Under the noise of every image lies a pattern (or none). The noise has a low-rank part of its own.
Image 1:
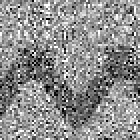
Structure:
a wavy band
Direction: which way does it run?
left to right
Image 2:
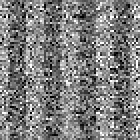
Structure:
vertical stripes
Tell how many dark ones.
4
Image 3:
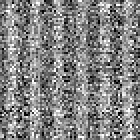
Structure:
vertical stripes
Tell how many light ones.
6
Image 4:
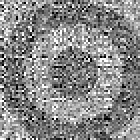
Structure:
rings round one point
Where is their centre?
centre
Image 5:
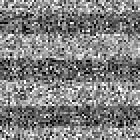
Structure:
horizontal stripes
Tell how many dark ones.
3
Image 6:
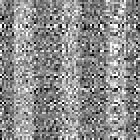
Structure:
vertical stripes
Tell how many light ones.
3
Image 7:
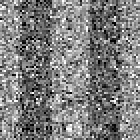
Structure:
vertical stripes
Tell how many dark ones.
2
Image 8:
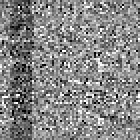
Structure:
one vertical stripe
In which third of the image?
left
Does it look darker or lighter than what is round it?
darker
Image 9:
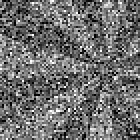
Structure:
spokes from one point
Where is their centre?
middle right
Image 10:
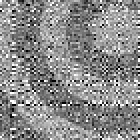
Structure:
rings round one point
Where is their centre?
top right
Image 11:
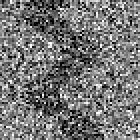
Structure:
a wavy band
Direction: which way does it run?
top to bottom
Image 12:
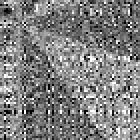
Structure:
spokes from one point
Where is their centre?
top left
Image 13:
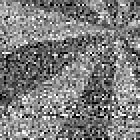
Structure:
spokes from one point
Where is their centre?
top right
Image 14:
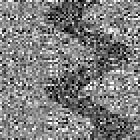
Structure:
a wavy band
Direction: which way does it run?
top to bottom
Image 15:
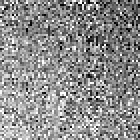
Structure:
a smooth slope
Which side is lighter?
bottom left
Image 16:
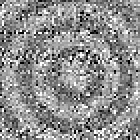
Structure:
rings round one point
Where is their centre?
centre
